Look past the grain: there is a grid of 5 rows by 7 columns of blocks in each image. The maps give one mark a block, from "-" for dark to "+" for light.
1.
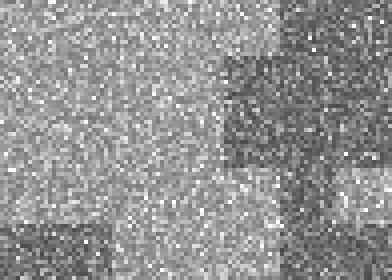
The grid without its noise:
+ + + + + - -
+ + + + - - -
+ + + + - - -
+ + + + + - +
- - + + + - -
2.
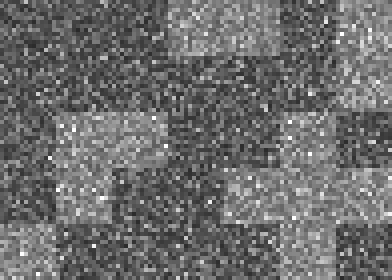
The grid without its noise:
- - - + + - +
- - - - - - +
- + + - - + -
- + - - + + +
+ - - - - + -
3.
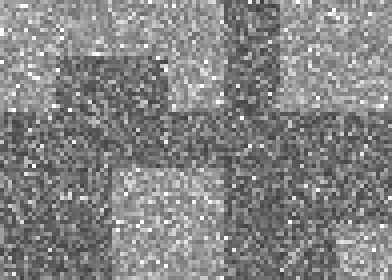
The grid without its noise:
+ + + + - + +
+ - - + - + +
- - - - - - -
- - + + - - -
- - + + - - +
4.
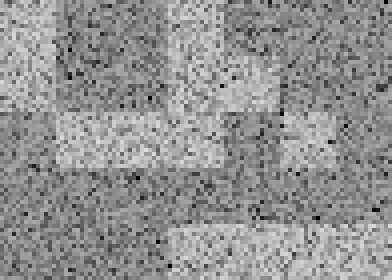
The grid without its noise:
+ - - + - - -
+ - - + + - -
- + + + - + -
- - - - - - -
- - - + + + +
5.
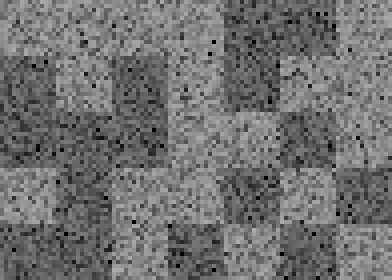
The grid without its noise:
+ + + + - - +
- + - + - + +
- - - + + - +
+ - + + - + -
- - + - + - +
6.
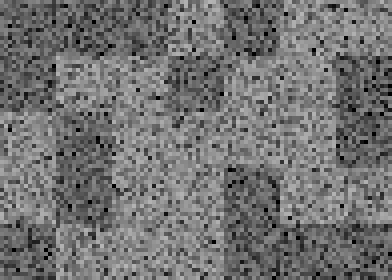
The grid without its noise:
- - - + - + +
- + + - + + -
+ - + + + + -
+ - + + - + +
- + + + - - -
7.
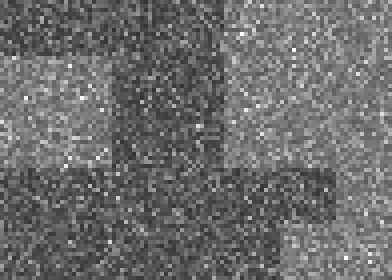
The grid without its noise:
- - - - + + +
+ + - - + + +
+ + - - + + +
- - - - - - +
- - - - - + +
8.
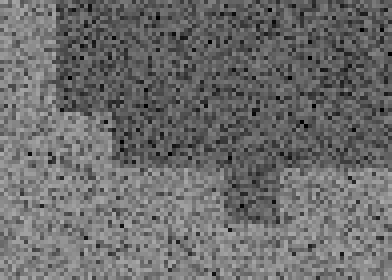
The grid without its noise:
+ - - - - - -
+ - - - - - -
+ + - - - - -
+ + + + - + +
+ + + + + + +
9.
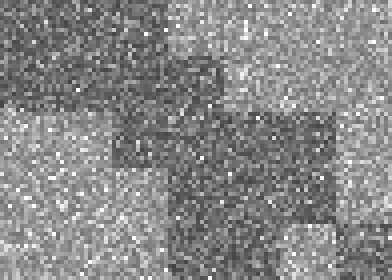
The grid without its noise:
- - - + + + +
- - - - + + +
+ + - - - - +
+ + + - - - +
+ + + - - + -
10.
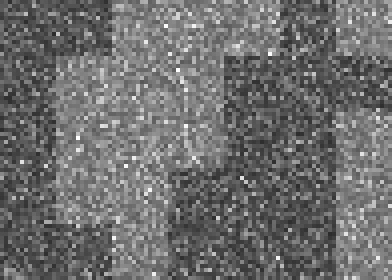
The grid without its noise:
- - + + + - +
- + + + - - -
- + + + - - +
- + + - - - +
- - + - - - +
